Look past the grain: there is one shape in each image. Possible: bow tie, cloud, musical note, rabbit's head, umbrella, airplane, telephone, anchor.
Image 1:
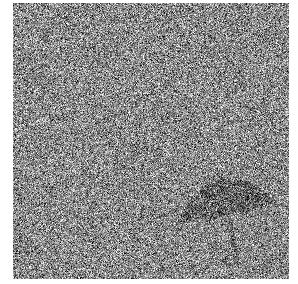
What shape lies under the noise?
umbrella
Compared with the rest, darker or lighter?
darker
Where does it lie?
bottom right
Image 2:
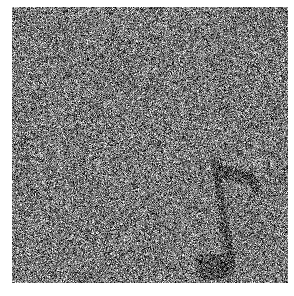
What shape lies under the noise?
musical note
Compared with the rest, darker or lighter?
darker
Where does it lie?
bottom right
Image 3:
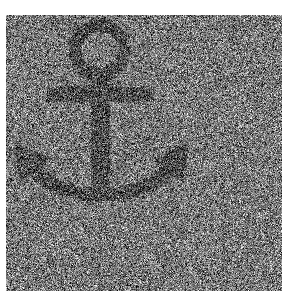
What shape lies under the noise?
anchor
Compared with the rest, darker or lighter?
darker
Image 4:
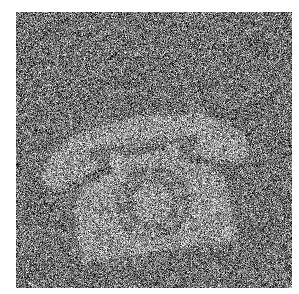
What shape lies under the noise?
telephone
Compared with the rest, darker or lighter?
lighter
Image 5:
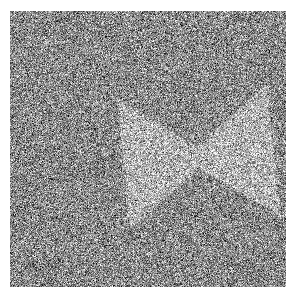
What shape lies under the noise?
bow tie
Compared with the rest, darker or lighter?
lighter
